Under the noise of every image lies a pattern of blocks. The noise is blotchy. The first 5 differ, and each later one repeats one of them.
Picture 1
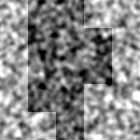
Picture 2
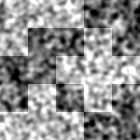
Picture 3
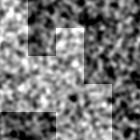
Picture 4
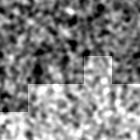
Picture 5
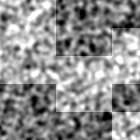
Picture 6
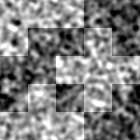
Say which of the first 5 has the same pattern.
2
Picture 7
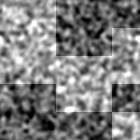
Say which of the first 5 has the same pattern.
5
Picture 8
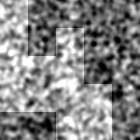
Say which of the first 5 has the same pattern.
3
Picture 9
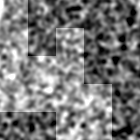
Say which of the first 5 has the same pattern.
3
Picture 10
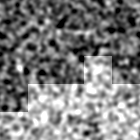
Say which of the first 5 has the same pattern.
4
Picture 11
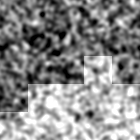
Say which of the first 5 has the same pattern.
4
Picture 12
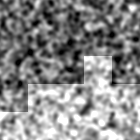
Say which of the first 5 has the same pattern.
4
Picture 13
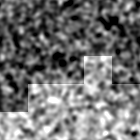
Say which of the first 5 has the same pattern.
4
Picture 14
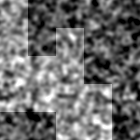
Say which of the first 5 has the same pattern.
3
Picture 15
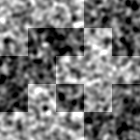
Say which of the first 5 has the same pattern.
2
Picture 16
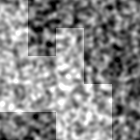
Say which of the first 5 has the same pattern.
3
